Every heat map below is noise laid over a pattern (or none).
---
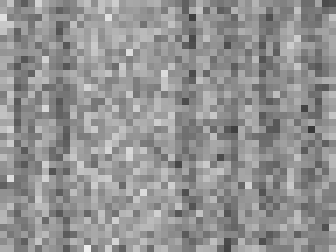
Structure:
bands of columns
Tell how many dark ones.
6
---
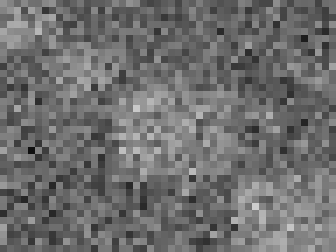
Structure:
blocks along the diagonal
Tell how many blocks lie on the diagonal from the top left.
4
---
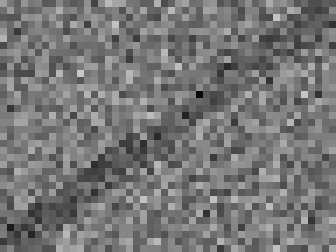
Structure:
a diagonal band
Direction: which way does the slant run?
bottom left to top right
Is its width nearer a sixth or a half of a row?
a sixth
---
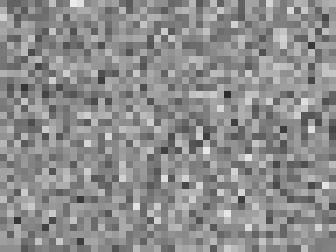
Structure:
only noise
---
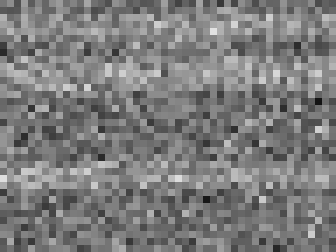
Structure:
bands of rows
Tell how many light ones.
3
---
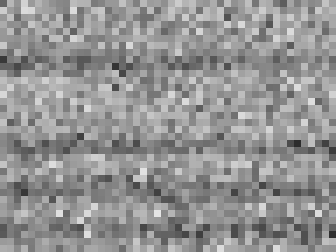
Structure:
bands of rows
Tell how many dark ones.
4
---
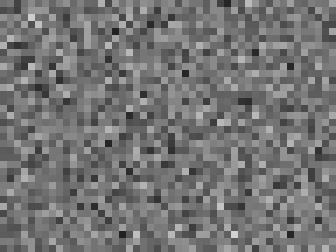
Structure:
only noise
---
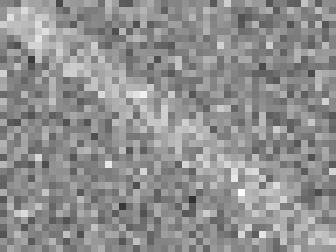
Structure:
a diagonal band
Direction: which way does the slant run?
top left to bottom right
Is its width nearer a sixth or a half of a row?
a sixth
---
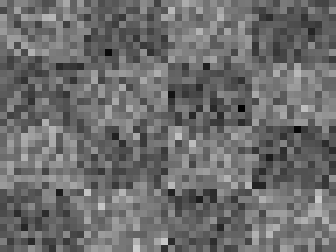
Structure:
a checkerboard
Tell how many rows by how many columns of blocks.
4 by 4
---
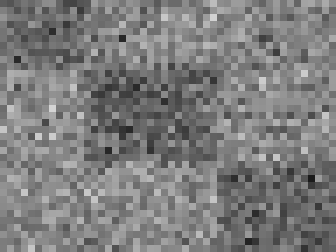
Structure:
blocks along the diagonal
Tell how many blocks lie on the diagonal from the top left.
3
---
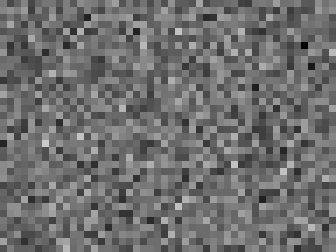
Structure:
only noise
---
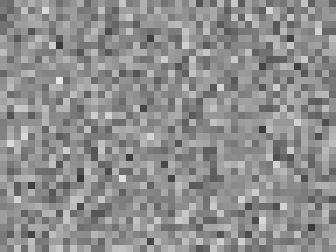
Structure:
only noise
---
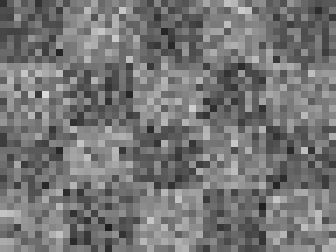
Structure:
a checkerboard
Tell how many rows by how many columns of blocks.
4 by 5
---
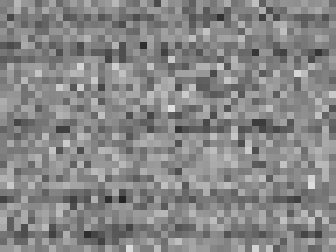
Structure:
bands of rows
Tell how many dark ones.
5
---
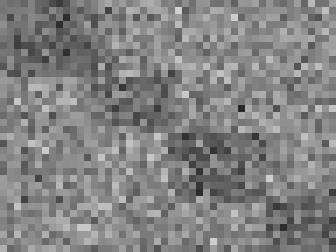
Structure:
blocks along the diagonal
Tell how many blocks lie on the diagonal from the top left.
4
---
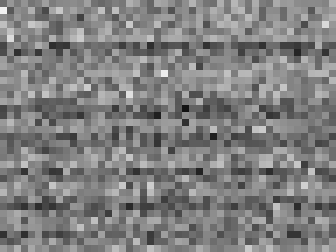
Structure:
bands of rows
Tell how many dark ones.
6
